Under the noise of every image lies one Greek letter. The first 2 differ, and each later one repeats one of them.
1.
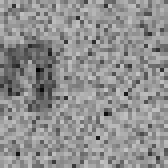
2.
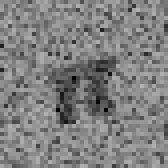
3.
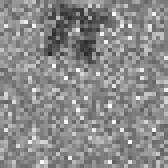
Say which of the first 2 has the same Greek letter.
2
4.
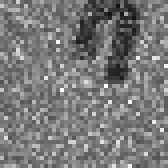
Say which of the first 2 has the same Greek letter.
1
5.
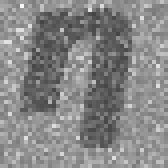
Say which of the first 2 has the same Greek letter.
1
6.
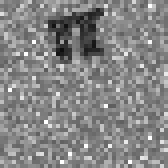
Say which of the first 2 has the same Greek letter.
2
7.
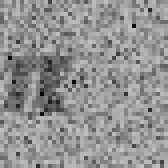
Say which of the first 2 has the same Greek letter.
2
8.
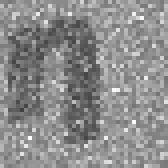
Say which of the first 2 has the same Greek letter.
1
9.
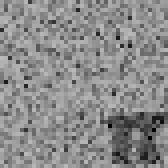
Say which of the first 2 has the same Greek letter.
2
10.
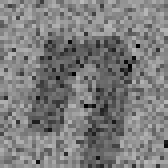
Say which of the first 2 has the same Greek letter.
1
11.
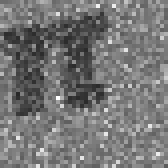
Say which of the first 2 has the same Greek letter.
2
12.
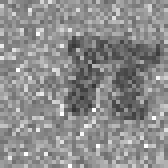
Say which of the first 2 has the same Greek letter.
2
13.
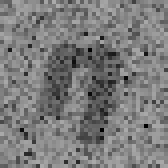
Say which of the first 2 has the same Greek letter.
1
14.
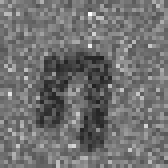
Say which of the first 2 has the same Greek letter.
1
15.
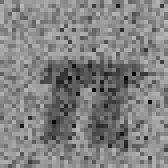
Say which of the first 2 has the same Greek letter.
2
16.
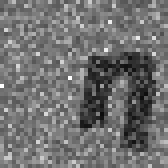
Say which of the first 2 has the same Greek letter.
1
